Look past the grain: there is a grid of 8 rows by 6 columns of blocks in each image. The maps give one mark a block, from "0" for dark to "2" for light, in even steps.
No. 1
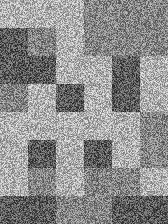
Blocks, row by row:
2 2 2 1 1 1
0 1 2 1 1 1
0 0 2 2 0 2
1 2 0 2 0 2
2 2 2 2 2 1
2 0 2 0 2 1
2 1 2 1 1 2
0 0 1 1 0 0
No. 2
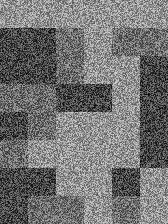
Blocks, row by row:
2 2 2 2 2 2
0 0 1 2 1 1
0 0 1 2 2 0
1 1 0 0 2 0
0 1 2 2 2 0
1 2 2 2 2 0
0 0 2 2 0 2
0 1 1 2 1 2
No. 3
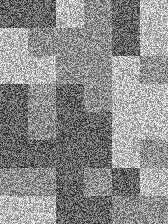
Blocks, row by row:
0 0 2 1 0 2
2 1 1 1 0 2
2 2 1 1 2 1
0 1 0 1 2 2
0 1 0 0 2 2
0 0 0 0 2 1
1 1 0 1 0 2
2 2 0 0 1 1
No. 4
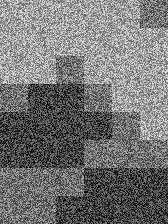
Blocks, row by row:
2 2 2 2 2 1
2 2 2 2 2 2
2 2 1 2 2 2
1 0 0 1 2 2
0 0 0 0 1 2
0 0 0 1 1 1
1 1 1 0 0 0
1 1 0 0 0 0
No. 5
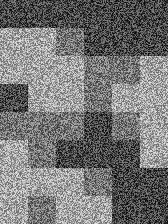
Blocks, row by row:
0 0 0 0 0 0
2 2 1 0 0 0
2 2 2 1 1 2
0 2 2 1 2 2
1 1 1 0 1 2
2 1 0 0 0 2
2 2 2 1 0 0
2 1 2 2 0 0
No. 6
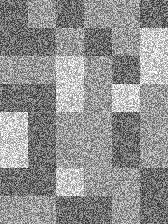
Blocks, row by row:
0 1 0 1 1 0
0 0 1 0 1 2
1 1 2 1 0 2
0 0 2 1 2 1
2 0 1 1 0 1
2 0 1 1 0 1
0 0 2 1 1 0
1 1 0 0 1 0
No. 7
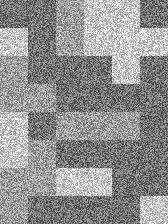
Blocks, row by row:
0 0 1 2 2 0
2 0 1 2 2 2
1 0 0 0 2 0
1 1 0 0 0 0
2 0 1 1 1 0
2 1 0 0 0 0
1 1 2 2 0 0
1 0 0 0 0 2
